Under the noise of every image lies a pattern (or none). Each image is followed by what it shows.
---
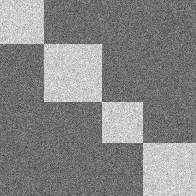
blocks along the diagonal
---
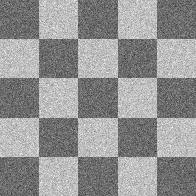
a checkerboard
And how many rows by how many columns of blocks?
5 by 5
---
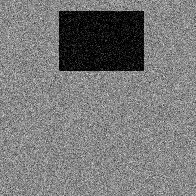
one block
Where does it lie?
top middle
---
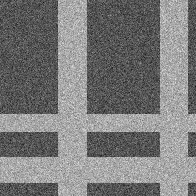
bands of rows crossing bands of columns
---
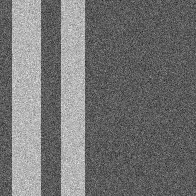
bands of columns
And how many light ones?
2
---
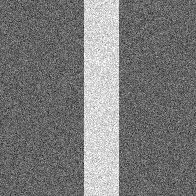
one band of columns
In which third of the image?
middle
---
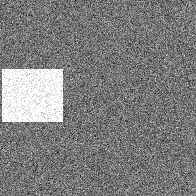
one block
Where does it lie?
middle left
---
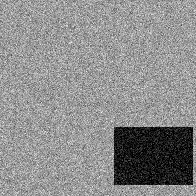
one block
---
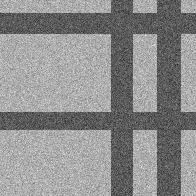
bands of rows crossing bands of columns
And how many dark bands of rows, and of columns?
2 and 2
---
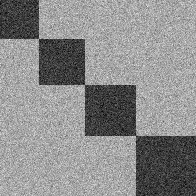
blocks along the diagonal
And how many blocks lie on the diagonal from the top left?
4
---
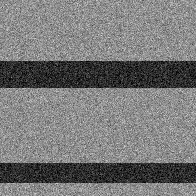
bands of rows
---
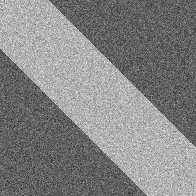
a diagonal band
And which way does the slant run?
top left to bottom right
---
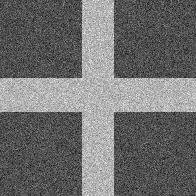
bands of rows crossing bands of columns
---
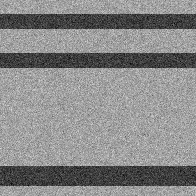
bands of rows
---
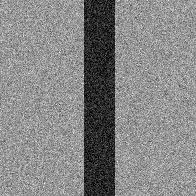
one band of columns
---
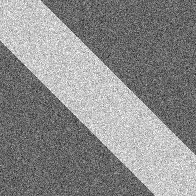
a diagonal band
